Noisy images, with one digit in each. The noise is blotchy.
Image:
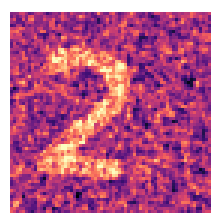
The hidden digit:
2
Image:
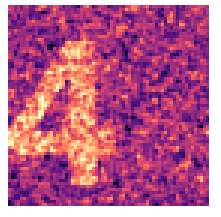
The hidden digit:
4
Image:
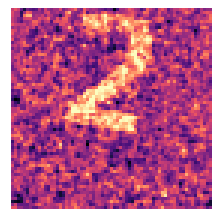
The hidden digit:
2
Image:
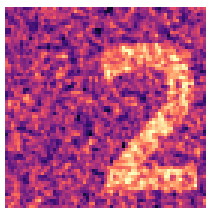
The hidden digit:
2
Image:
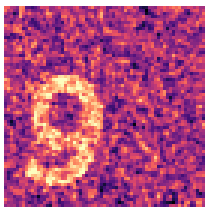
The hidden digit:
9
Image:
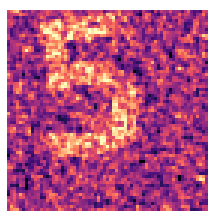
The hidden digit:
5
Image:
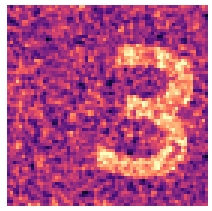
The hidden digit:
3
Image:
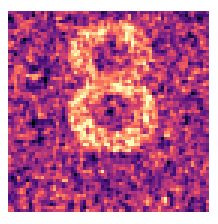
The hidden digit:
8
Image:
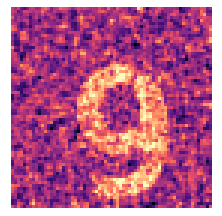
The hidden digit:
9
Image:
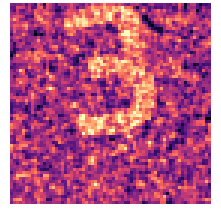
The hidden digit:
3
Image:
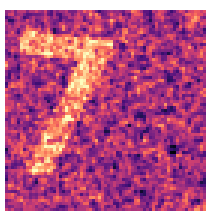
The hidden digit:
7
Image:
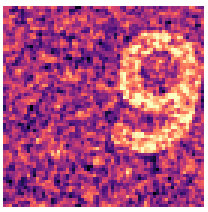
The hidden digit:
9
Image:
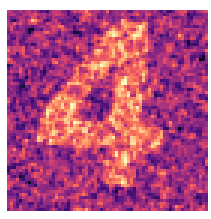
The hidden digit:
4
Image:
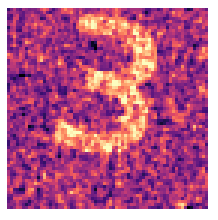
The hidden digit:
3
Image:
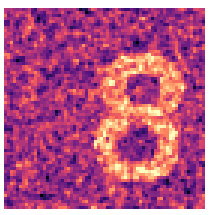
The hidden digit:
8
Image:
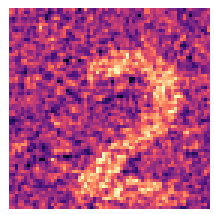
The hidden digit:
2
